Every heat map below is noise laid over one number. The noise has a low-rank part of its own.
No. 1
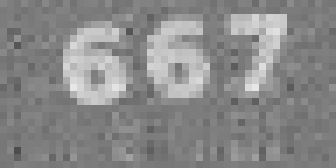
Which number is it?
667
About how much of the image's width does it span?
two thirds
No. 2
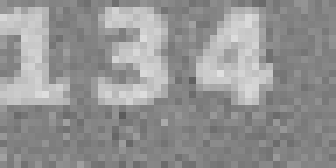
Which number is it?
134
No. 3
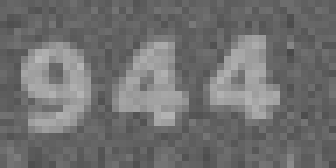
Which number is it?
944
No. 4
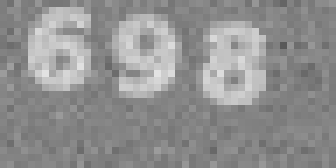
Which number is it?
698
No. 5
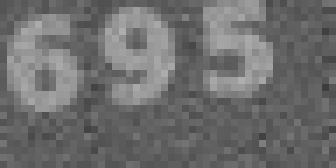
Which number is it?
695
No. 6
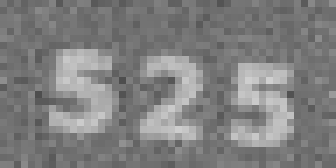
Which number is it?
525
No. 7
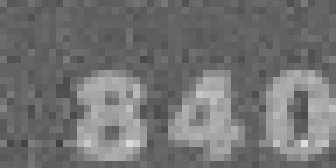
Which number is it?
840
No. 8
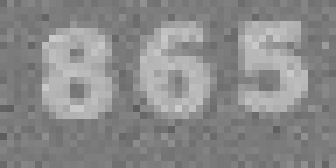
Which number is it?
865
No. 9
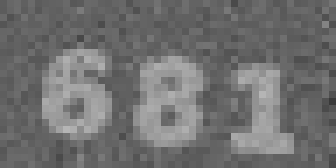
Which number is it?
681
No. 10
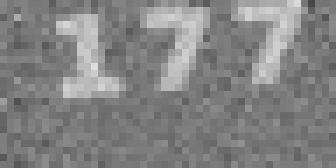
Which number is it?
177
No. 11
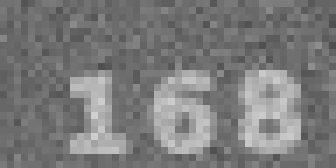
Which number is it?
168
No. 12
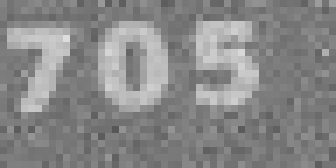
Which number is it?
705
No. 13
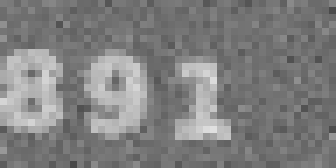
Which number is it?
891
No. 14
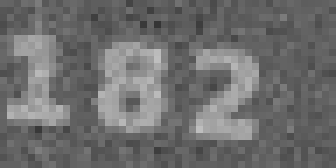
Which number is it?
182
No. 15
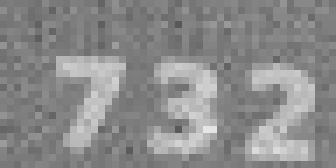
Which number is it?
732
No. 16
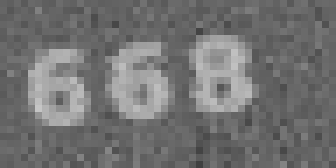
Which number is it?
668
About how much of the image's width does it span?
two thirds
